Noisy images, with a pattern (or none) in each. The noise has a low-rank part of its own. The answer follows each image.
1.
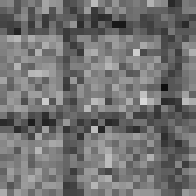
bands of rows crossing bands of columns
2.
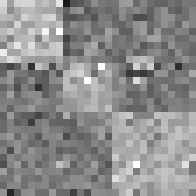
blocks along the diagonal
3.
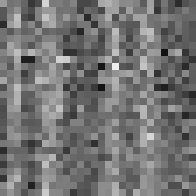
bands of columns
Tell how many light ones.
4
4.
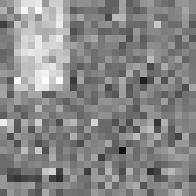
one block
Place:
top left
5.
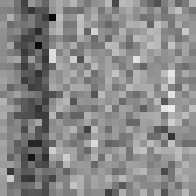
one band of columns
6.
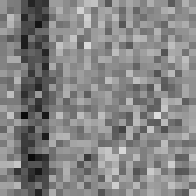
one band of columns
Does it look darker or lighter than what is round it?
darker
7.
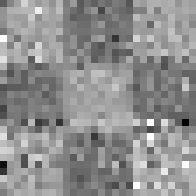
a checkerboard
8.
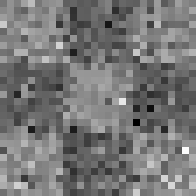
a checkerboard
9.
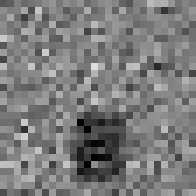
one block
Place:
bottom middle
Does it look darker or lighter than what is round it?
darker
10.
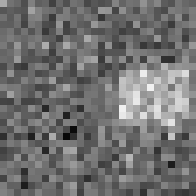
one block
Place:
middle right
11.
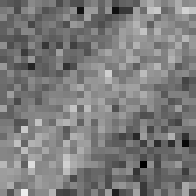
a diagonal band
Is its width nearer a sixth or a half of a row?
a half
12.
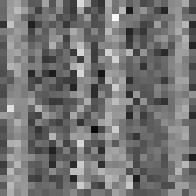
bands of columns
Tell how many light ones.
4
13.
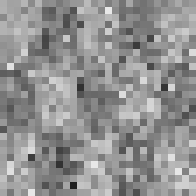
a checkerboard
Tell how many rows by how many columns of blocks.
3 by 5
